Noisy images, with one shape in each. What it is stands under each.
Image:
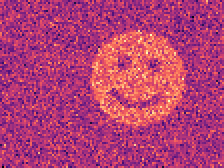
smiling face
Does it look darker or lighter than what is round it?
lighter
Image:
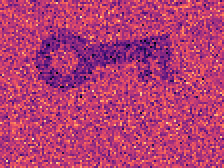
key
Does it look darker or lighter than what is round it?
darker
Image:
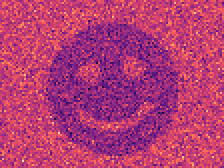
smiling face
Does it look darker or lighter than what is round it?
darker
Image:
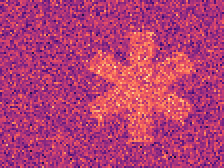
asterisk
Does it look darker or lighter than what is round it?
lighter
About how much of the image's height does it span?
two thirds
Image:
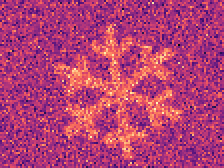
snowflake
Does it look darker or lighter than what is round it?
lighter
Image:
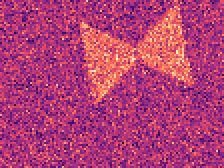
bow tie
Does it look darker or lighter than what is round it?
lighter
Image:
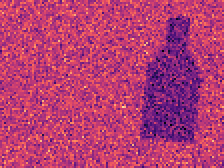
bottle
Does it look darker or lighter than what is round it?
darker
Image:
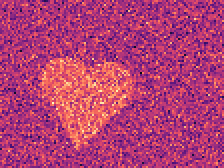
heart
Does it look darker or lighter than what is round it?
lighter
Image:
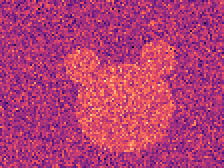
bear's head
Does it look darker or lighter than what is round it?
lighter
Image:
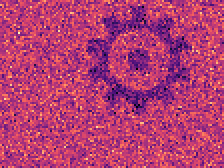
gear
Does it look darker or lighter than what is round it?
darker
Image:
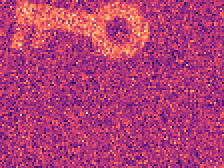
key
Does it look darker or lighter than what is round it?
lighter
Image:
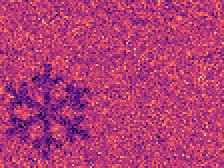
snowflake
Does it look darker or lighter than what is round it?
darker
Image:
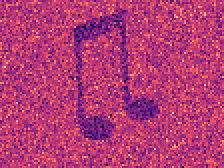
pair of musical notes
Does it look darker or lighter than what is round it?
darker
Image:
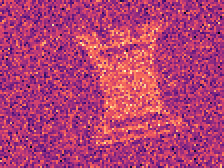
chess rook
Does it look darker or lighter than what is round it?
lighter
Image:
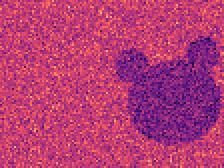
bear's head
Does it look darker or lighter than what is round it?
darker
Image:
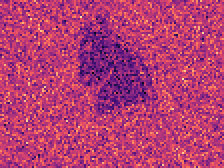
chess knight
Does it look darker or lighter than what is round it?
darker
